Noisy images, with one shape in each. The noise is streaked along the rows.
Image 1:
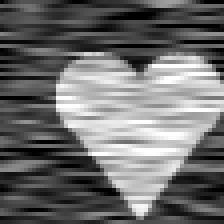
heart
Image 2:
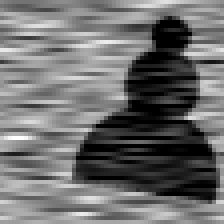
chess pawn
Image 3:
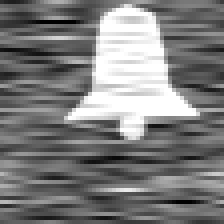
bell
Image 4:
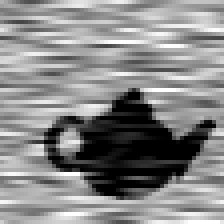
teapot
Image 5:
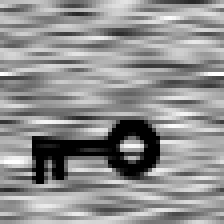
key
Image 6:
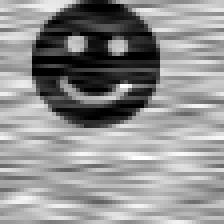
smiling face
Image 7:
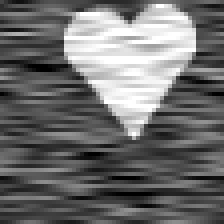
heart
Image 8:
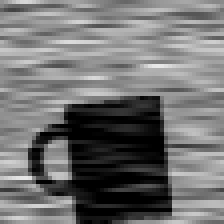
cup
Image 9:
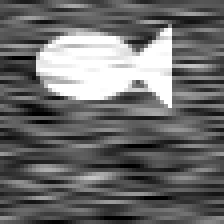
fish
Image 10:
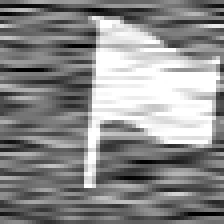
flag
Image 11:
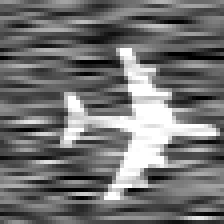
airplane
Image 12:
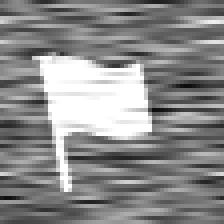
flag
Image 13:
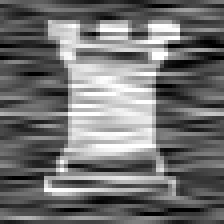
chess rook
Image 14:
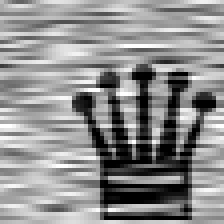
chess queen
